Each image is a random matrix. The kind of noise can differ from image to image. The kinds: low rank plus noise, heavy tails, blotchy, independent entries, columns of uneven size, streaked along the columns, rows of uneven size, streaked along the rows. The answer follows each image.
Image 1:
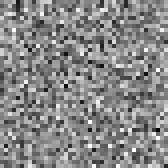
independent entries
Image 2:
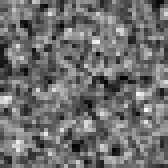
blotchy
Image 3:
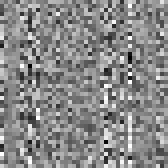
columns of uneven size
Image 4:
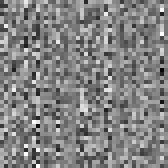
columns of uneven size
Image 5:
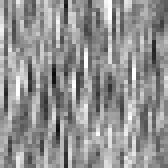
streaked along the columns
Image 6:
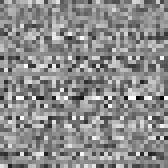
rows of uneven size
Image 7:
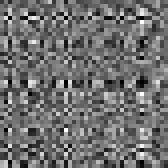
low rank plus noise
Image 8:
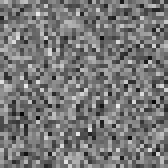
independent entries
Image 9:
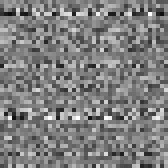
rows of uneven size
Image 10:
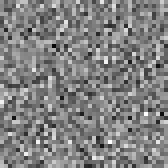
independent entries
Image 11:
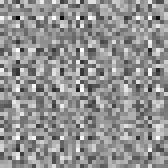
low rank plus noise
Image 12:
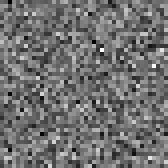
independent entries
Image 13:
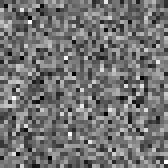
independent entries
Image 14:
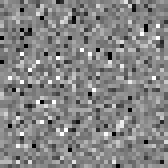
heavy tails
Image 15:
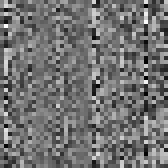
columns of uneven size
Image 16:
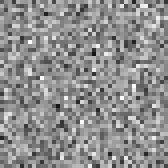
independent entries
